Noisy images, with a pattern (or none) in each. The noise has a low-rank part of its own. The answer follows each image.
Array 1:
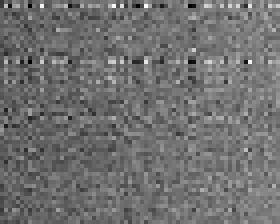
a smooth slope
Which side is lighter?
right
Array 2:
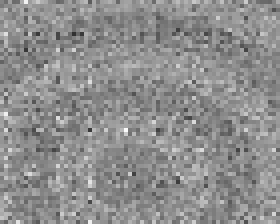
rings round one point
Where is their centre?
bottom middle
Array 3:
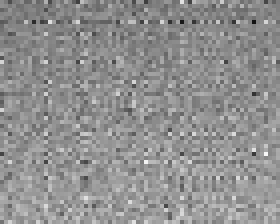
a smooth slope
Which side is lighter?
bottom
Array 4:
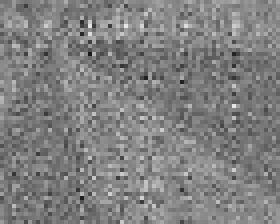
spokes from one point
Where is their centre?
top left
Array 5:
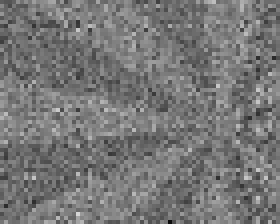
spokes from one point
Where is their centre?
middle right
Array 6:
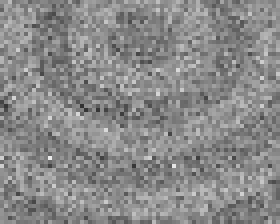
rings round one point
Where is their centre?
top middle
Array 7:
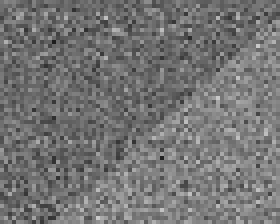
a sharp edge
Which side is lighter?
bottom right
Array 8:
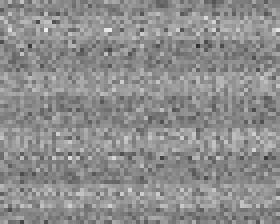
horizontal stripes
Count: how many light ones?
4
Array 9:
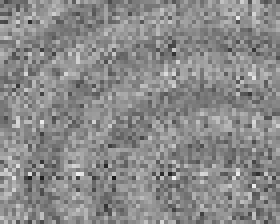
rings round one point
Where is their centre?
bottom right
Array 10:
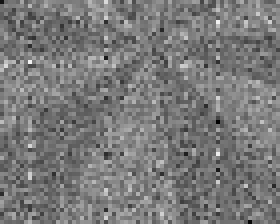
spokes from one point
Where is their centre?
top middle
